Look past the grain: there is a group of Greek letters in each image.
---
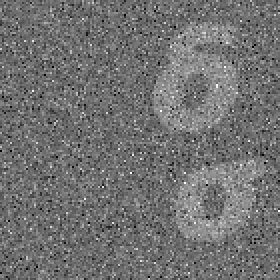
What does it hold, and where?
top right: delta; bottom right: sigma
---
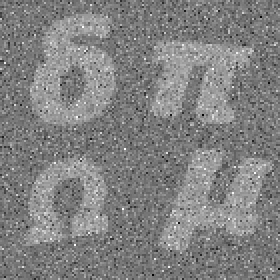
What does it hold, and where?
top left: delta; top right: pi; bottom left: omega; bottom right: mu
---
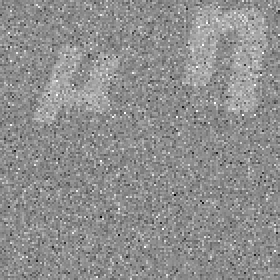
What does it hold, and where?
top left: mu; top right: eta
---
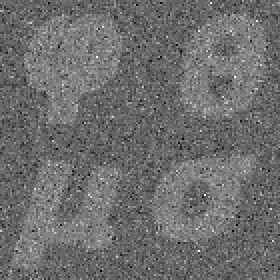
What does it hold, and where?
top left: phi; top right: theta; bottom left: mu; bottom right: sigma
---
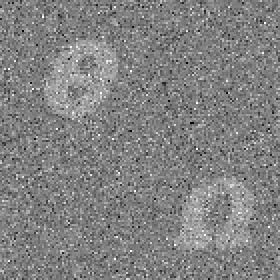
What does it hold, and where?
top left: theta; bottom right: omega
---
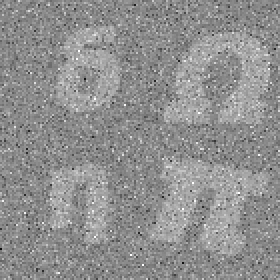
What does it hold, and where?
top left: delta; top right: omega; bottom left: eta; bottom right: pi
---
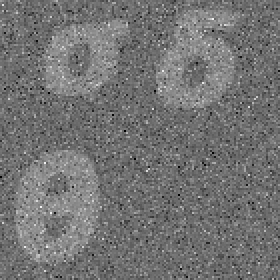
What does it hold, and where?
top left: sigma; top right: delta; bottom left: theta
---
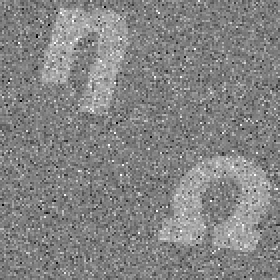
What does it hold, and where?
top left: eta; bottom right: omega
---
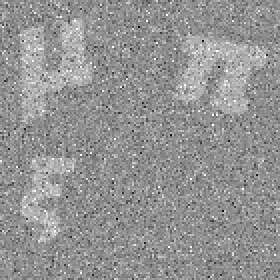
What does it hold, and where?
top left: mu; top right: pi; bottom left: xi
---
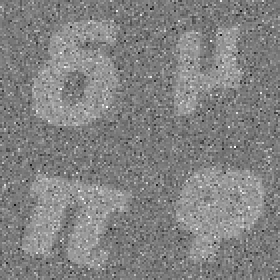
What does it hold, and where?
top left: delta; top right: mu; bottom left: pi; bottom right: phi
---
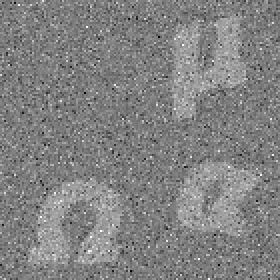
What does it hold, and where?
top right: mu; bottom left: omega; bottom right: alpha
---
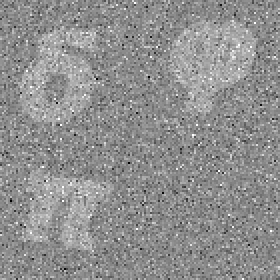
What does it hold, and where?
top left: delta; top right: phi; bottom left: pi
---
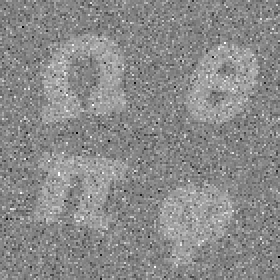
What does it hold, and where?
top left: omega; top right: theta; bottom left: pi; bottom right: phi
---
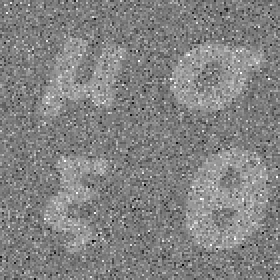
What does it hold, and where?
top left: mu; top right: sigma; bottom left: xi; bottom right: theta
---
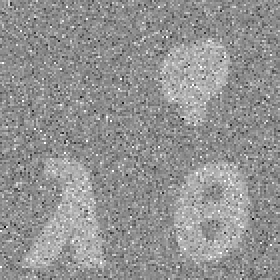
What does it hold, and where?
top right: phi; bottom left: lambda; bottom right: theta
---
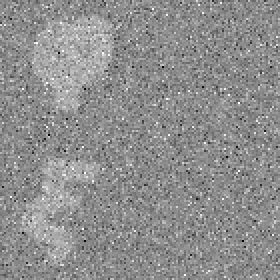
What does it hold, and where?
top left: phi; bottom left: xi
